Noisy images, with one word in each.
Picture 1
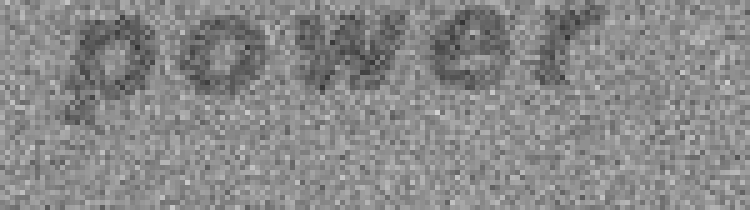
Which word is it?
power
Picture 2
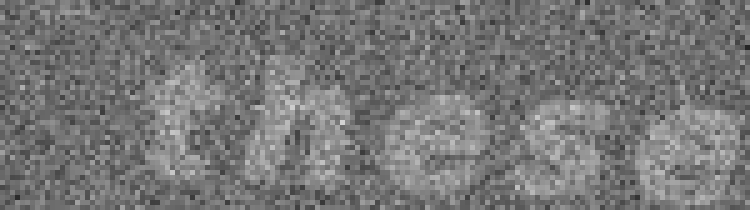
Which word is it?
these
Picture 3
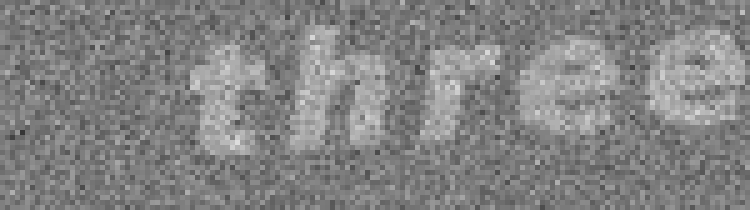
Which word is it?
three
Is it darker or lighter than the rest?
lighter
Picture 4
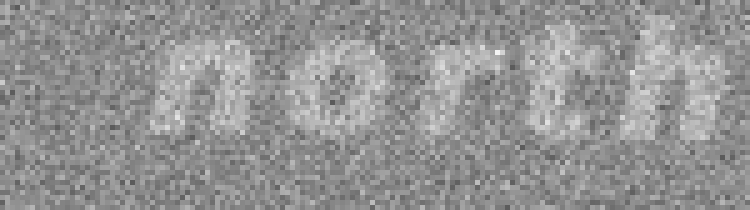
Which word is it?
north
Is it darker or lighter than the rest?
lighter
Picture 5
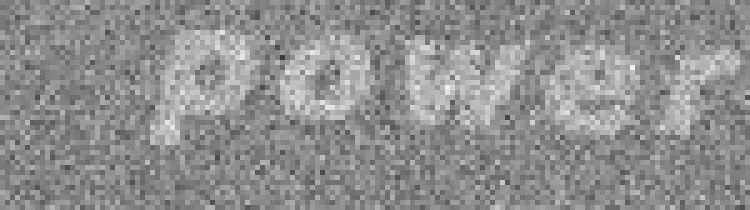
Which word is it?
power
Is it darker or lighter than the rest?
lighter
